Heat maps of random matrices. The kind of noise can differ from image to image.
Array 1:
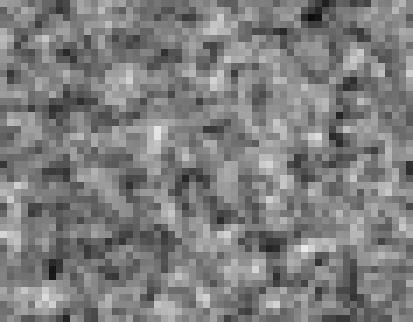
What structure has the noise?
blotchy
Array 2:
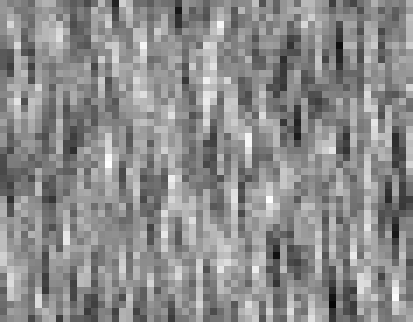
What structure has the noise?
streaked along the columns
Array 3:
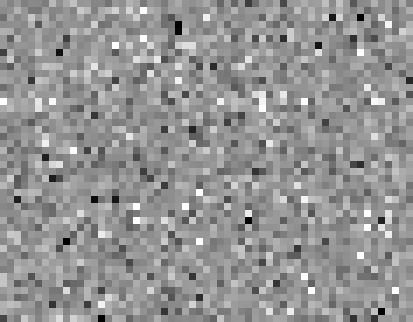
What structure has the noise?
heavy tails
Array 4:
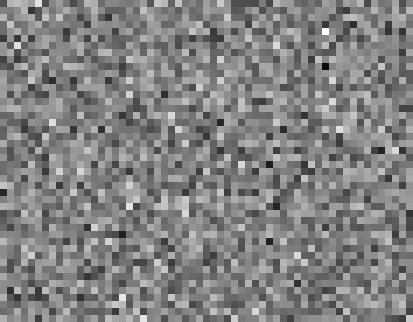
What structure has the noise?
independent entries
